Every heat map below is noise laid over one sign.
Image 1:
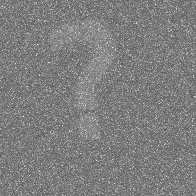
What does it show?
light question mark
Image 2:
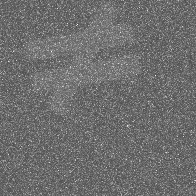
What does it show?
light not-equal sign
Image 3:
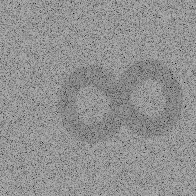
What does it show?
dark infinity sign
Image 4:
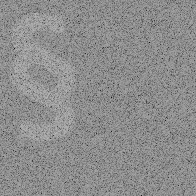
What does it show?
light section sign
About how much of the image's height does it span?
two thirds
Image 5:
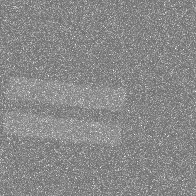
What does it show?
light equals sign
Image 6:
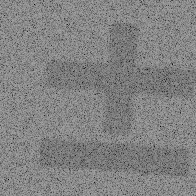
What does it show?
dark plus-minus sign
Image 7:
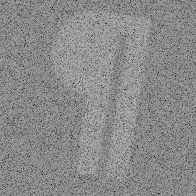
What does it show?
light pilcrow
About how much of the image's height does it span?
nearly all
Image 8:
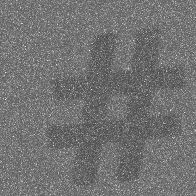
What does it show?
dark hash sign
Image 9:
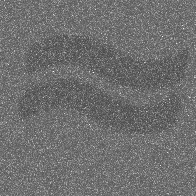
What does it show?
dark approximately sign
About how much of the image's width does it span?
nearly all
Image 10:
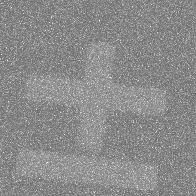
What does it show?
light plus-minus sign
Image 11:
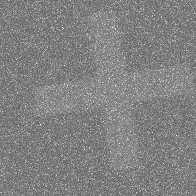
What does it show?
light plus sign
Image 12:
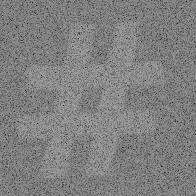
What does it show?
light hash sign
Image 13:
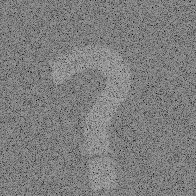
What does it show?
light question mark
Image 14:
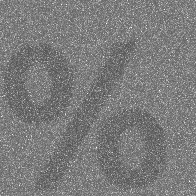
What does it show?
dark percent sign
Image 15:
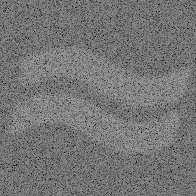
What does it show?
light approximately sign
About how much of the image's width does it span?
nearly all
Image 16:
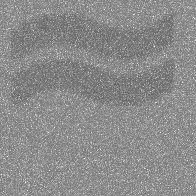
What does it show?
dark approximately sign
